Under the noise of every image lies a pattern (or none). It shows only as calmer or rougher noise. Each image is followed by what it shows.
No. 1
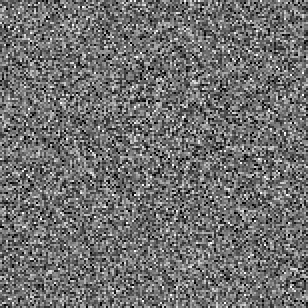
only noise
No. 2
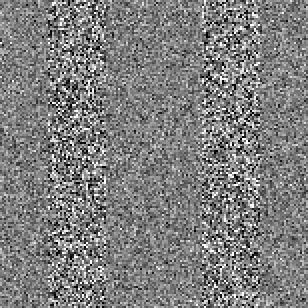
vertical stripes
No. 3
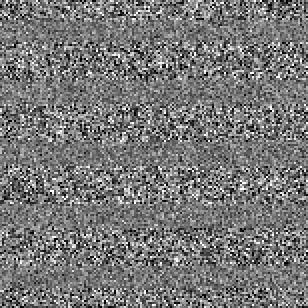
horizontal stripes
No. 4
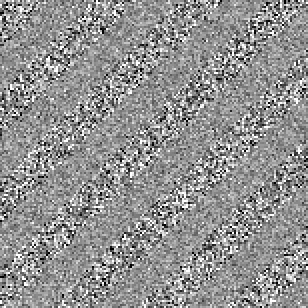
diagonal stripes
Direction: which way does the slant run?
bottom left to top right
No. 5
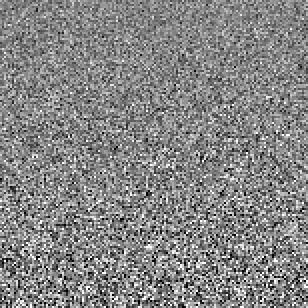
a smooth slope
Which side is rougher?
bottom
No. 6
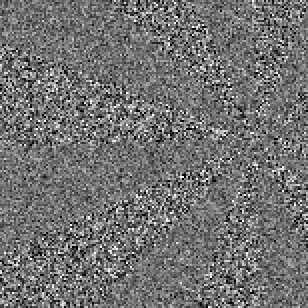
spokes from one point
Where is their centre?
middle right
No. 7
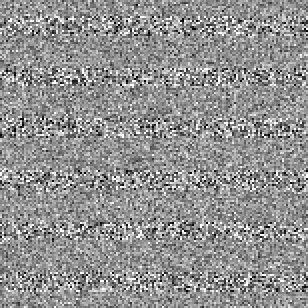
horizontal stripes
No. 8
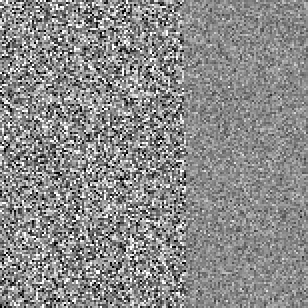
a sharp edge
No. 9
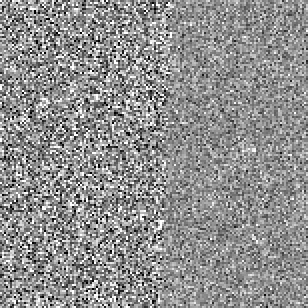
a sharp edge
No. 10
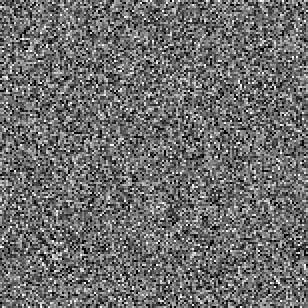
only noise
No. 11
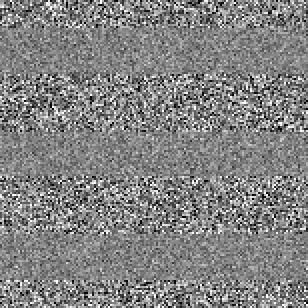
horizontal stripes
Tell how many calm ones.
3
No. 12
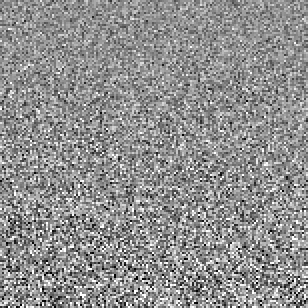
a smooth slope
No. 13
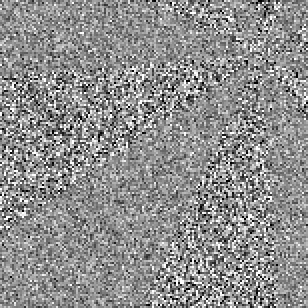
spokes from one point
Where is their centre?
top right
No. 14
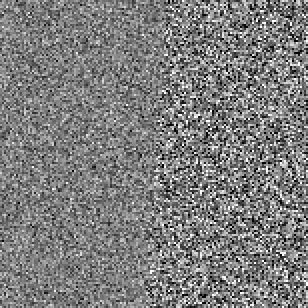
a sharp edge
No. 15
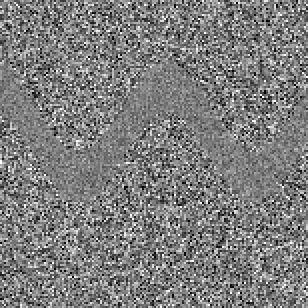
a wavy band
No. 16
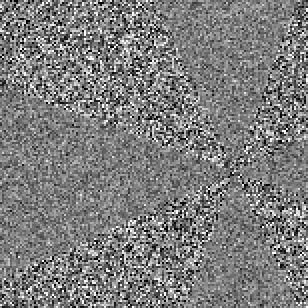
spokes from one point
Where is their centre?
middle right
